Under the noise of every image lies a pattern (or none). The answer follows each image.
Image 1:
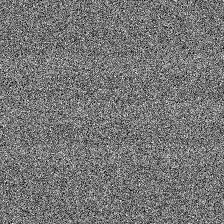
bands of rows
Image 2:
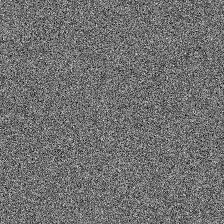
only noise
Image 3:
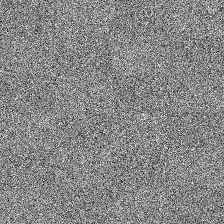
a checkerboard
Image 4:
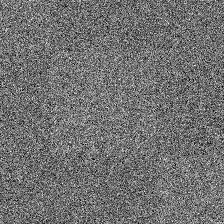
blocks along the diagonal
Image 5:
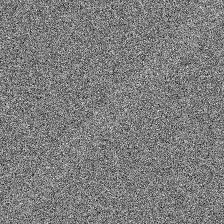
a diagonal band
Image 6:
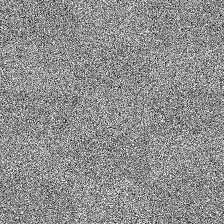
a checkerboard
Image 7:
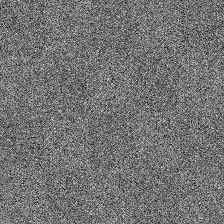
a checkerboard
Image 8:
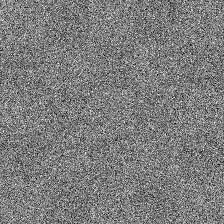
a checkerboard
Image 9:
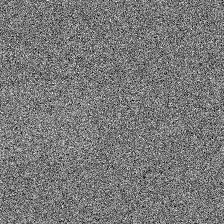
one block
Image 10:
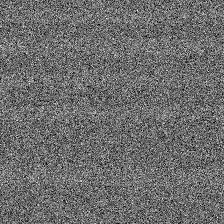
bands of rows
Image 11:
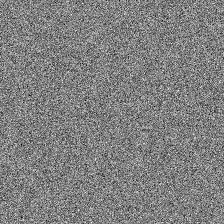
only noise
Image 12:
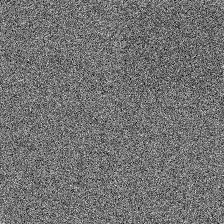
one block
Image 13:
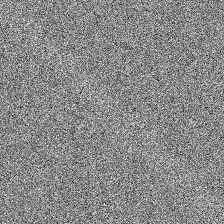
a diagonal band
